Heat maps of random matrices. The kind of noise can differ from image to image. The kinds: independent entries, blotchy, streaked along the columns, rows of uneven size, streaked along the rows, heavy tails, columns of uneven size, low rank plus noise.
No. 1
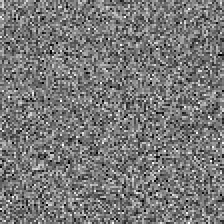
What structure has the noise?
independent entries
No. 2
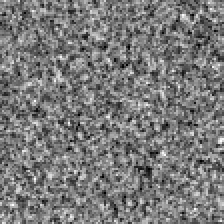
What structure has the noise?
blotchy
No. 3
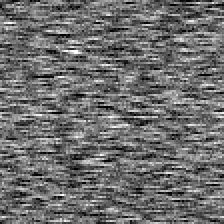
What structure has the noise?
streaked along the rows
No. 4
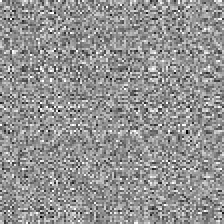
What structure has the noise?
low rank plus noise
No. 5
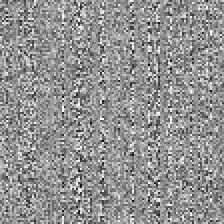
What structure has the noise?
columns of uneven size
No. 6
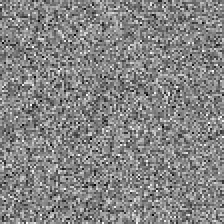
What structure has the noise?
independent entries
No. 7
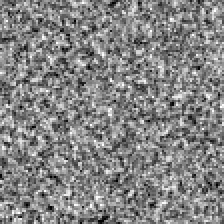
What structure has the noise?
blotchy
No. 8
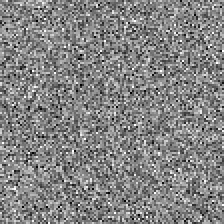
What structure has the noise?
independent entries
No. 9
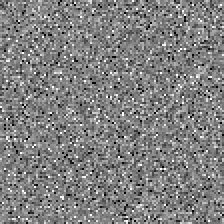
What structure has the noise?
heavy tails
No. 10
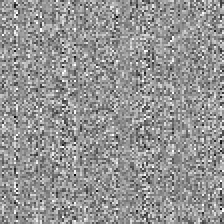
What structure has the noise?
columns of uneven size
